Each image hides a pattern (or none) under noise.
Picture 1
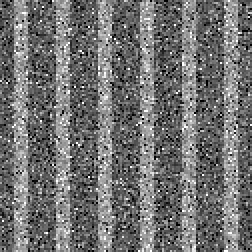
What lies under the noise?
vertical stripes
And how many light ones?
6
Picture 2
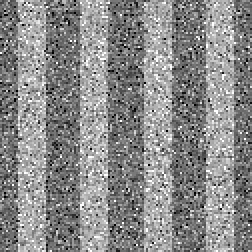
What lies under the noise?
vertical stripes
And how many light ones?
4
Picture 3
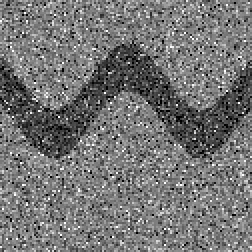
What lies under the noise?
a wavy band
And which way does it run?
left to right
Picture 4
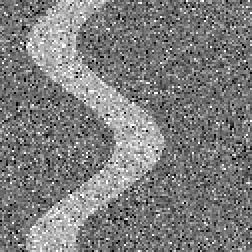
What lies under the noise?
a wavy band
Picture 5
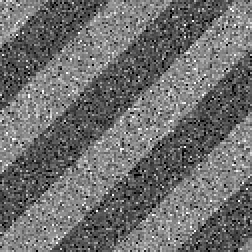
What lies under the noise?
diagonal stripes
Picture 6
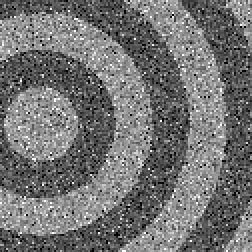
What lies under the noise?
rings round one point
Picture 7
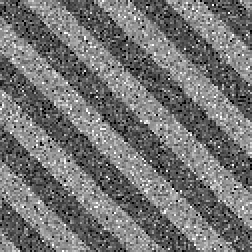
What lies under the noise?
diagonal stripes
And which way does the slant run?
top left to bottom right
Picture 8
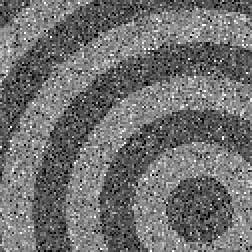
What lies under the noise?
rings round one point
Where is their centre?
bottom right
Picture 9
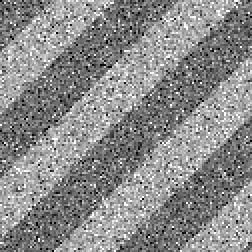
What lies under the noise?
diagonal stripes
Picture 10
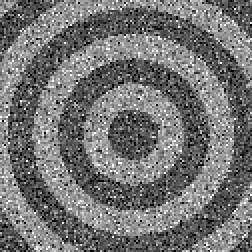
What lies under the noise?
rings round one point
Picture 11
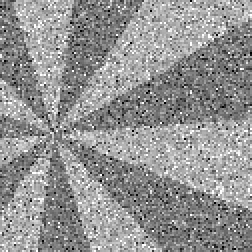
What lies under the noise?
spokes from one point
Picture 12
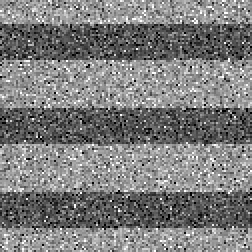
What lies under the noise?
horizontal stripes
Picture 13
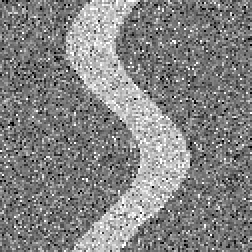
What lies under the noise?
a wavy band
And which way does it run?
top to bottom
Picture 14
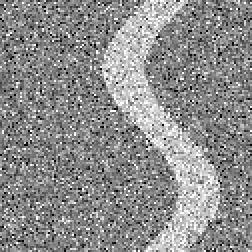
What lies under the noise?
a wavy band
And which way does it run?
top to bottom
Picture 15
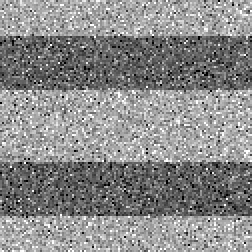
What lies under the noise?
horizontal stripes
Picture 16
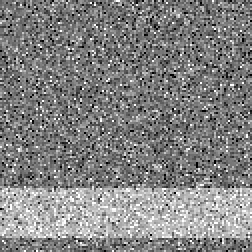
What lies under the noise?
one horizontal stripe
